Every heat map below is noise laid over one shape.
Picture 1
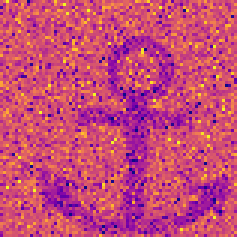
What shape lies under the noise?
anchor
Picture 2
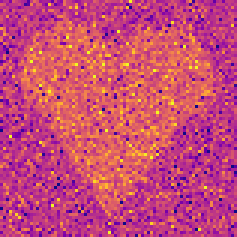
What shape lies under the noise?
heart
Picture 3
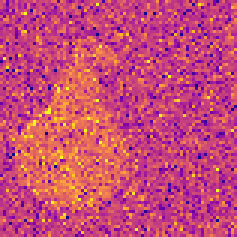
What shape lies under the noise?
pear
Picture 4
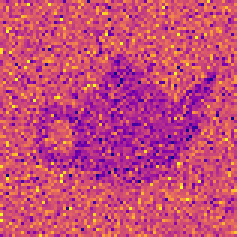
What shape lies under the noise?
teapot
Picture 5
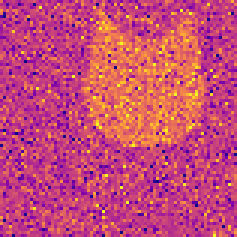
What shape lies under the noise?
cat's head
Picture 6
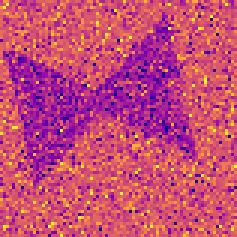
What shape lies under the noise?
bow tie
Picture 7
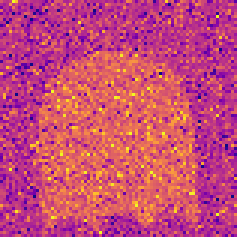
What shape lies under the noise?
ghost
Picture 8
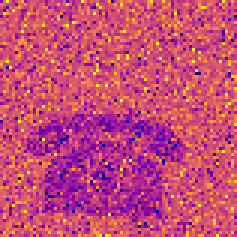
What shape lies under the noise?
telephone
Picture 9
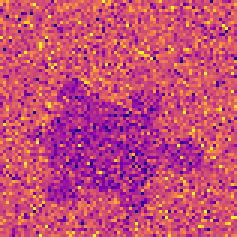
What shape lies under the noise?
turtle
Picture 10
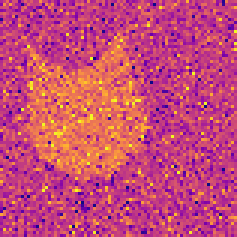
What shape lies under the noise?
cat's head
